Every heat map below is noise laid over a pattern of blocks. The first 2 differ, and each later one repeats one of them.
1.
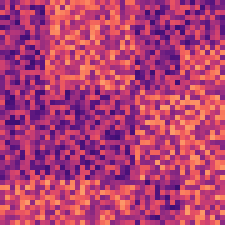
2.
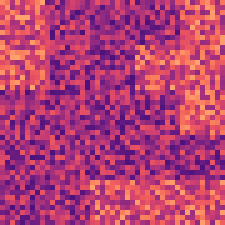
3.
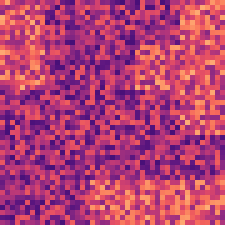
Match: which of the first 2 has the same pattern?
2
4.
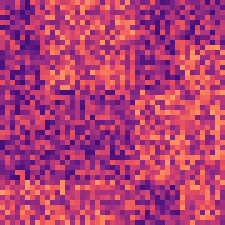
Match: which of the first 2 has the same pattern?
1
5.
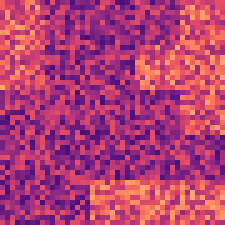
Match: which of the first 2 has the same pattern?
2
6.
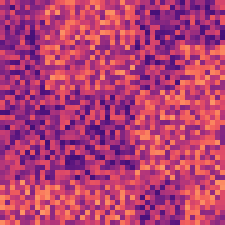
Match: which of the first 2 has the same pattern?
1
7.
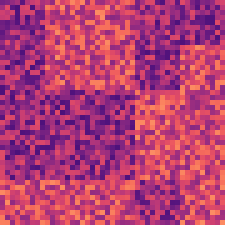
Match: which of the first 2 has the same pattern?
1
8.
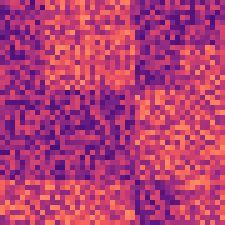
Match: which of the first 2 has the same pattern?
1
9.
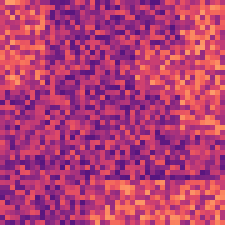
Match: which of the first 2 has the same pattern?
2
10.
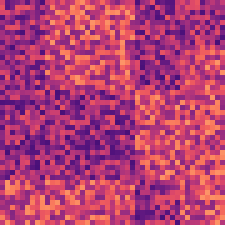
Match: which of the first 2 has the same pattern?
1
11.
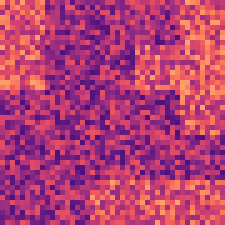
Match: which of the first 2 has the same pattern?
2
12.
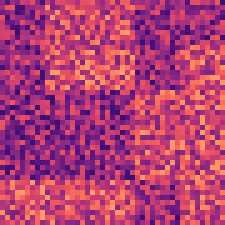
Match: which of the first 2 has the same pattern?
1
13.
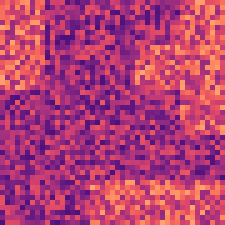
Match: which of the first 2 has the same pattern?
2
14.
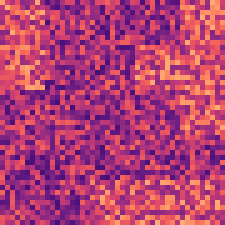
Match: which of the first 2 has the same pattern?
2
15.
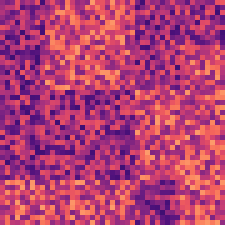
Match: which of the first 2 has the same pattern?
1
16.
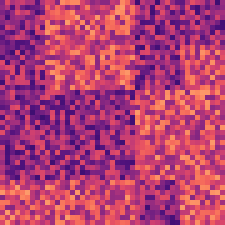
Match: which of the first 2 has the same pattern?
1
